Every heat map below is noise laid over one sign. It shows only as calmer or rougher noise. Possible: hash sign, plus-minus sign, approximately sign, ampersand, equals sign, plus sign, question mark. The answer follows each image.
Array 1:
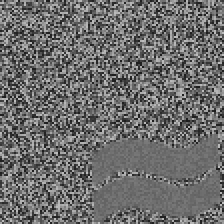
approximately sign
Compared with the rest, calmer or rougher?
calmer
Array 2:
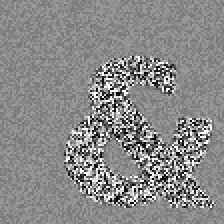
ampersand
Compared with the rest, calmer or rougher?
rougher
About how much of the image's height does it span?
two thirds
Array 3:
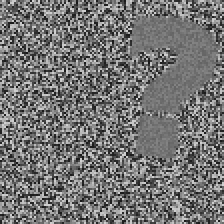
question mark
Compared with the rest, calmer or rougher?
calmer
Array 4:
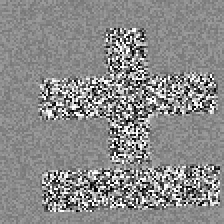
plus-minus sign
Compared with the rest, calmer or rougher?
rougher
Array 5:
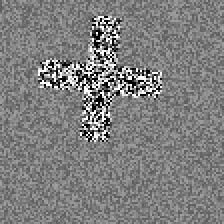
plus sign
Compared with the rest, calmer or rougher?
rougher
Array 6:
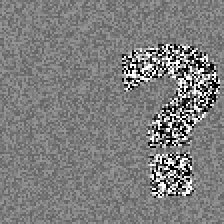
question mark
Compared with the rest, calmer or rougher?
rougher
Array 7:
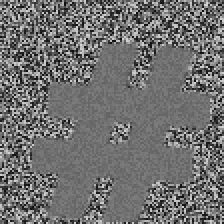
hash sign
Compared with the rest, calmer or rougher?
calmer
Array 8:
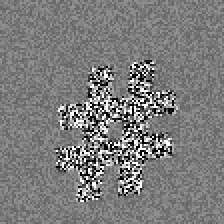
hash sign
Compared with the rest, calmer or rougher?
rougher
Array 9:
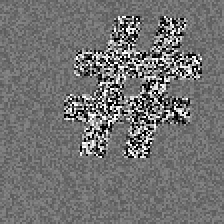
hash sign
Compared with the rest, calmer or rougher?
rougher
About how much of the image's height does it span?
two thirds
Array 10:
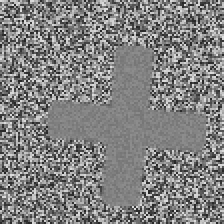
plus sign
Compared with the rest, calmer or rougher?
calmer
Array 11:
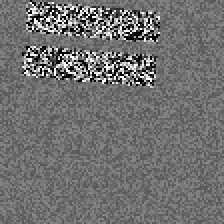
equals sign
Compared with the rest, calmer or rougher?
rougher
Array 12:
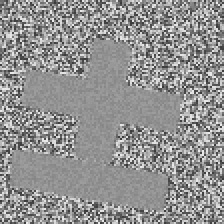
plus-minus sign
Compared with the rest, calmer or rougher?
calmer
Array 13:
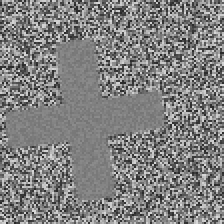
plus sign
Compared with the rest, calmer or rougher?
calmer
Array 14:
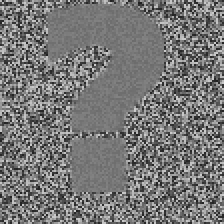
question mark
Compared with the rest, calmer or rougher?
calmer
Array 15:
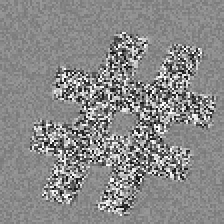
hash sign
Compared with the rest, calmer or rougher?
rougher
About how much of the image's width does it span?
nearly all
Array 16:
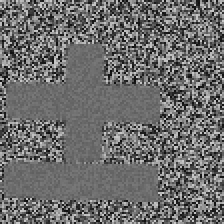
plus-minus sign
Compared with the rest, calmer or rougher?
calmer
